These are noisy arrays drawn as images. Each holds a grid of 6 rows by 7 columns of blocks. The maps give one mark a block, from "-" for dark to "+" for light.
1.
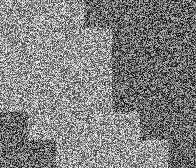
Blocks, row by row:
+++----
++++---
++++---
++++---
-++++--
--++++-
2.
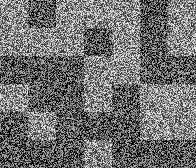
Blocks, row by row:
+-+++-+
+++-+-+
---++--
+--+-++
-+---++
---+---
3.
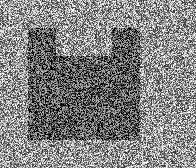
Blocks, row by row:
+++++++
+-++-++
+----++
+----++
+----++
+++++++
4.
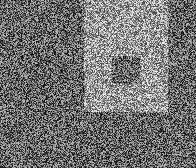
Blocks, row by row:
---+++-
---+++-
---+-+-
---+++-
-------
-------
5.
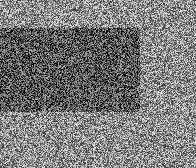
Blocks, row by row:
+++++++
-----++
-----++
-----++
+++++++
+++++++
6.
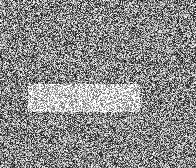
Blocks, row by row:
-------
-------
-------
-++++--
-------
-------
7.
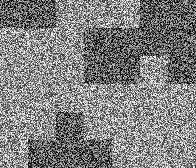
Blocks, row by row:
--+++--
+++----
+++--+-
+++++++
++-++++
+---+++
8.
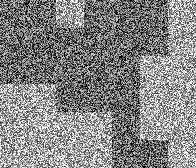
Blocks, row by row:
--+---+
------+
-----++
++---++
++++-++
++++--+
